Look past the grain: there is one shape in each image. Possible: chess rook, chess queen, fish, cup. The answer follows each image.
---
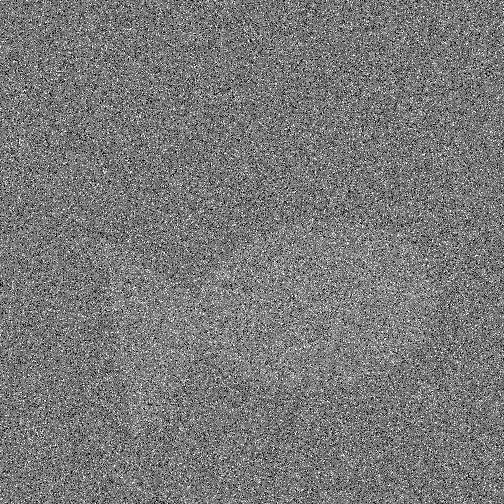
light fish
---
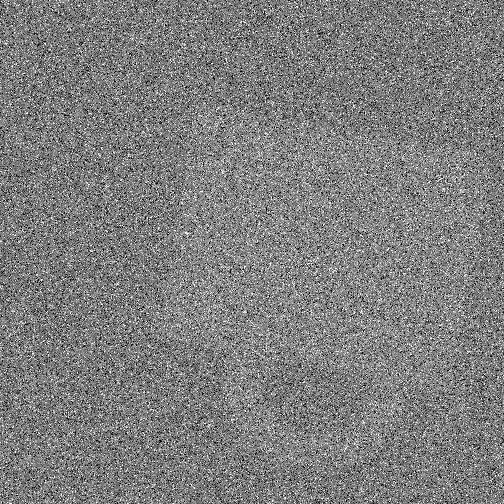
light cup
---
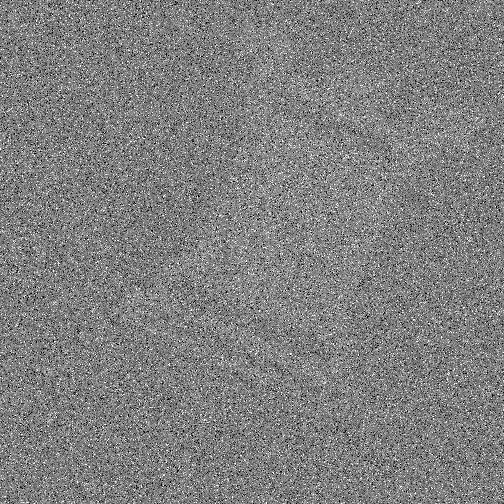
light chess rook
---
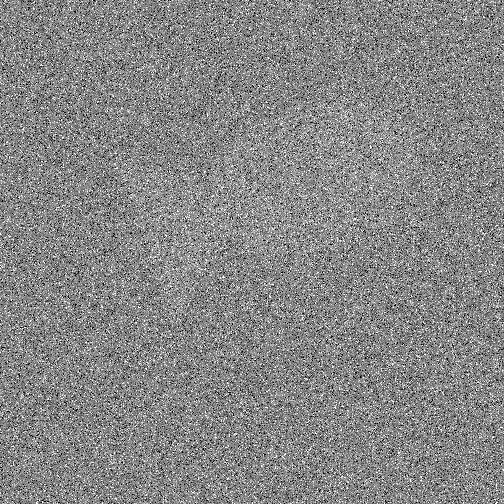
light fish
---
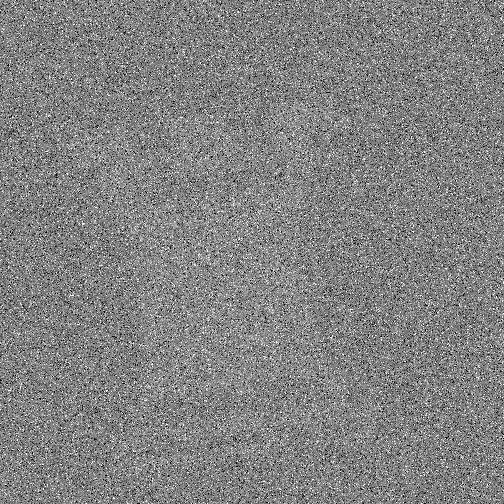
light chess rook
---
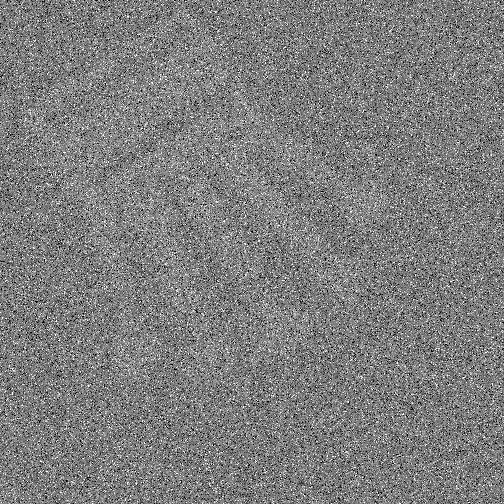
light chess queen
